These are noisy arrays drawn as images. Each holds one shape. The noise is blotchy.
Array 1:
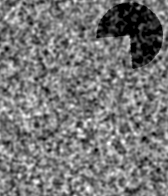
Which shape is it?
disc with a wedge cut out
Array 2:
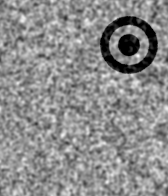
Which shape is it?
bullseye
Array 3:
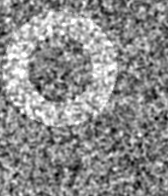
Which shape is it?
ring
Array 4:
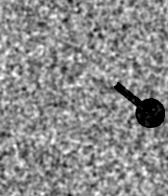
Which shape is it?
lollipop
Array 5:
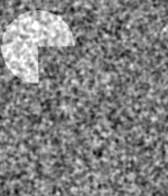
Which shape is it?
disc with a wedge cut out
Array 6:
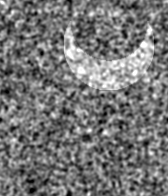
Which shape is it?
crescent
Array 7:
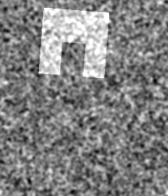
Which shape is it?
square with a notch
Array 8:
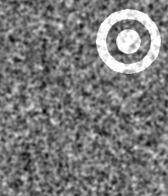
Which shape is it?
bullseye
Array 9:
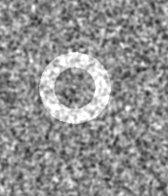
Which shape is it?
ring
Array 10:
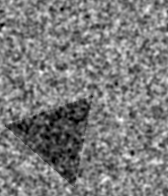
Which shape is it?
triangle
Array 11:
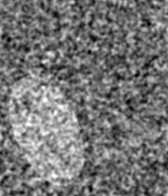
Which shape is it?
ellipse
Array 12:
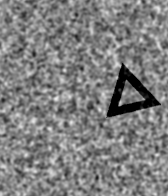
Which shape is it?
triangle frame
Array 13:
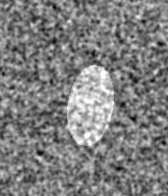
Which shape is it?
ellipse
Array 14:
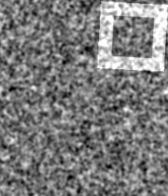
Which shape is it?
square frame
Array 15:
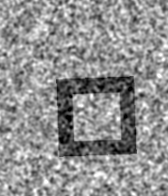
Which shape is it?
square frame
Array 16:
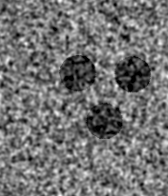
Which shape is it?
three dots
